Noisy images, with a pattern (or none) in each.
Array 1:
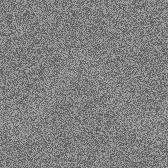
a wavy band
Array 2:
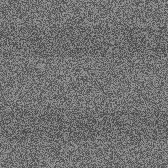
horizontal stripes
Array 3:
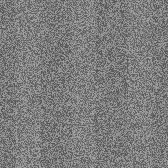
vertical stripes
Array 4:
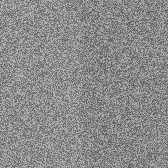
a sharp edge
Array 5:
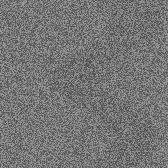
a wavy band
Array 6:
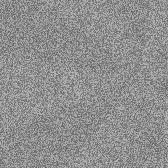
spokes from one point
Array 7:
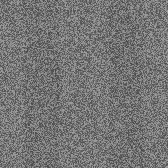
vertical stripes
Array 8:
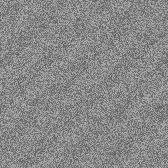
diagonal stripes
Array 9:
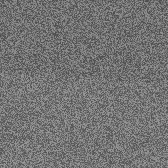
a sharp edge
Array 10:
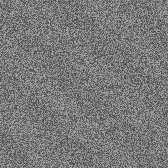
diagonal stripes
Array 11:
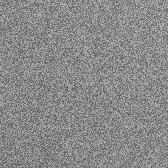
a smooth slope
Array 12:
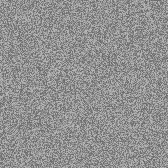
only noise
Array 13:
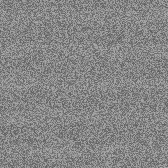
horizontal stripes
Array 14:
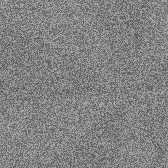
spokes from one point
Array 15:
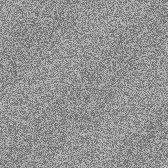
diagonal stripes
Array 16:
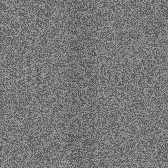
one vertical stripe
